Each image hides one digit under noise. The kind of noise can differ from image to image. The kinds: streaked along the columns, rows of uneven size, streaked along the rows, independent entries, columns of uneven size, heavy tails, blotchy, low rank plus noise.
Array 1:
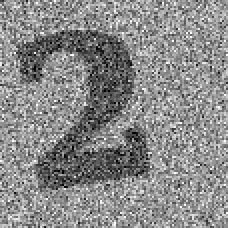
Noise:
independent entries
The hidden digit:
2
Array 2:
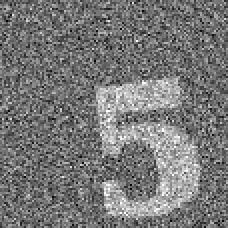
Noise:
low rank plus noise
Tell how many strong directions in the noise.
five to eight
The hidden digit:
5
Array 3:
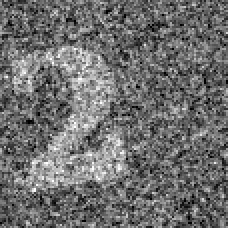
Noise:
blotchy
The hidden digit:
2
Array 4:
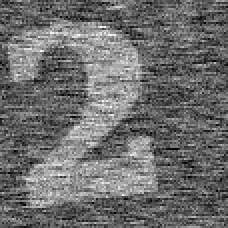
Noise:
streaked along the rows
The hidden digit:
2
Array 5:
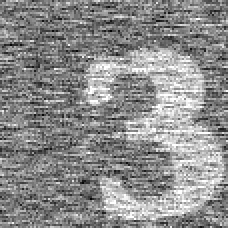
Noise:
streaked along the rows
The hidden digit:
3
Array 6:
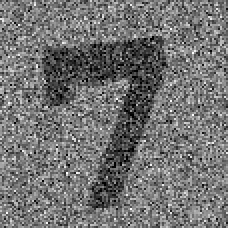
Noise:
independent entries
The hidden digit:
7
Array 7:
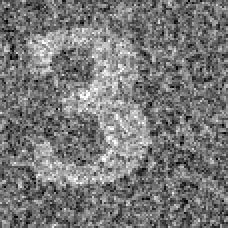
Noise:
blotchy
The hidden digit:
3
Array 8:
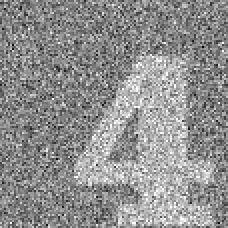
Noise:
low rank plus noise
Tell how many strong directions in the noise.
two
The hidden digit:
4
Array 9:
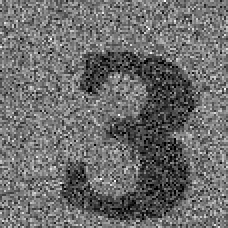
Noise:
low rank plus noise
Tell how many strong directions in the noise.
one
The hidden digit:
3
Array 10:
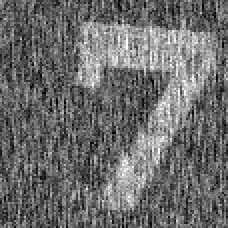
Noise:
streaked along the columns
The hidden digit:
7
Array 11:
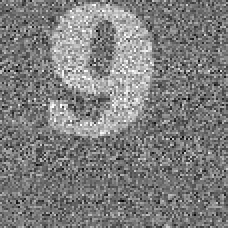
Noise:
rows of uneven size
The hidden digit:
9
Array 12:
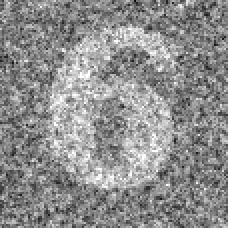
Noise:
blotchy
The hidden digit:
6
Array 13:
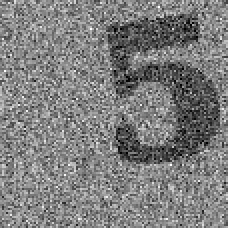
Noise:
low rank plus noise
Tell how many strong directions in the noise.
two
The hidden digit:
5
